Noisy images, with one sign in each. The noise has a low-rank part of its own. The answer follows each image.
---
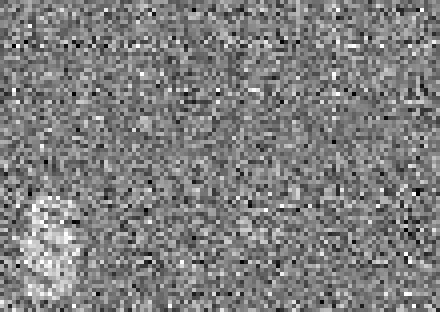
section sign
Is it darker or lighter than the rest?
lighter
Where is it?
bottom left
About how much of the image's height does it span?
a third
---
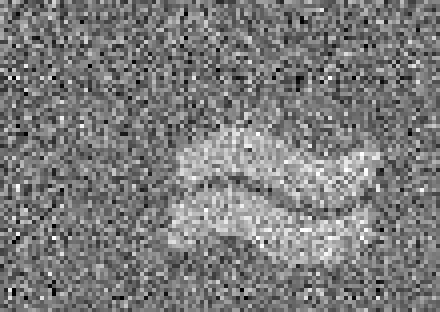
approximately sign
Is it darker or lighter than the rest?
lighter
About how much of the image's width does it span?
half
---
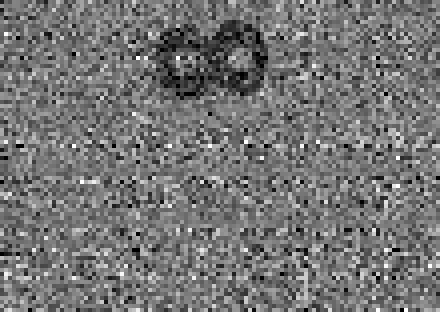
infinity sign
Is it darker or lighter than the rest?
darker
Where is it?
top middle
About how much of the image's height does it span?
a quarter
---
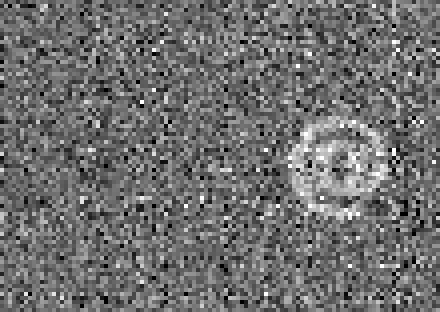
at sign
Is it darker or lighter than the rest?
lighter
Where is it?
middle right
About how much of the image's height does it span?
a third
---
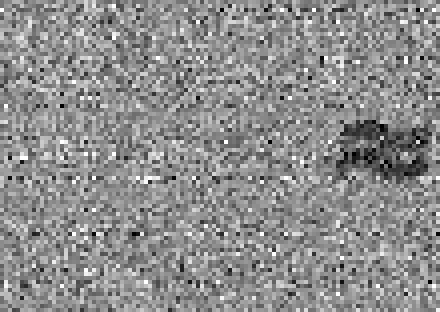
approximately sign
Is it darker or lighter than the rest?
darker
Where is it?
middle right
